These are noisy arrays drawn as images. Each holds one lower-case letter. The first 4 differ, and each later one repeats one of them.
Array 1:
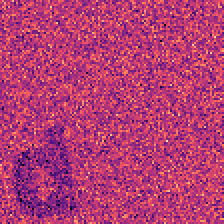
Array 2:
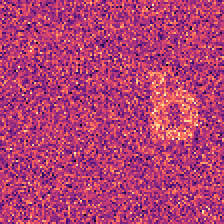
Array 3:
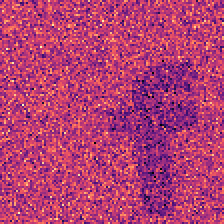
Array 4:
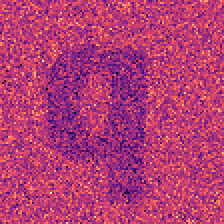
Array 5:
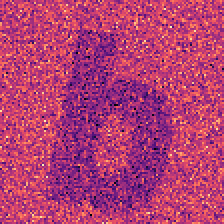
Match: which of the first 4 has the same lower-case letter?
2
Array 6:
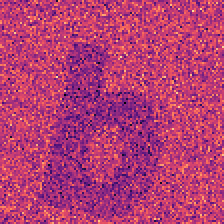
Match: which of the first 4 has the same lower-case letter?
2
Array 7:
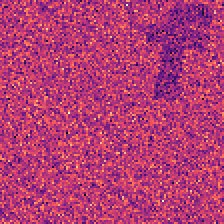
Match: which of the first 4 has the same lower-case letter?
3
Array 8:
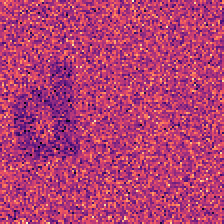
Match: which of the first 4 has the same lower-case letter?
1
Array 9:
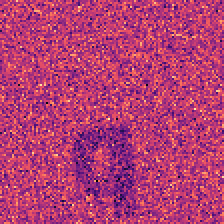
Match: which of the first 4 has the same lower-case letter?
4
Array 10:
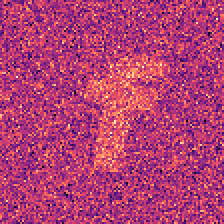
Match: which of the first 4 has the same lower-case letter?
3
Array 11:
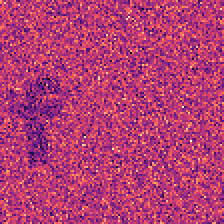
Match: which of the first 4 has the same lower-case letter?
3
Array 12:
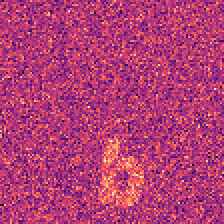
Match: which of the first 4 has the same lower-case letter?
2
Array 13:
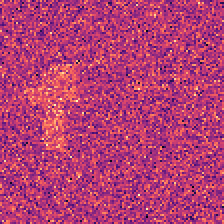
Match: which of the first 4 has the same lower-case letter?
3
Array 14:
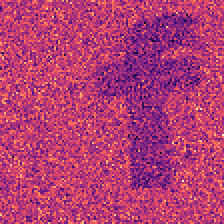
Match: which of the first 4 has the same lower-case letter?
3
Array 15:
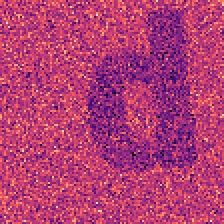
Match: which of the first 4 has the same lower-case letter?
1
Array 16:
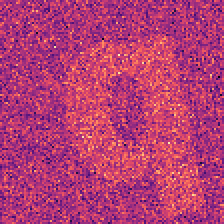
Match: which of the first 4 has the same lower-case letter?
4
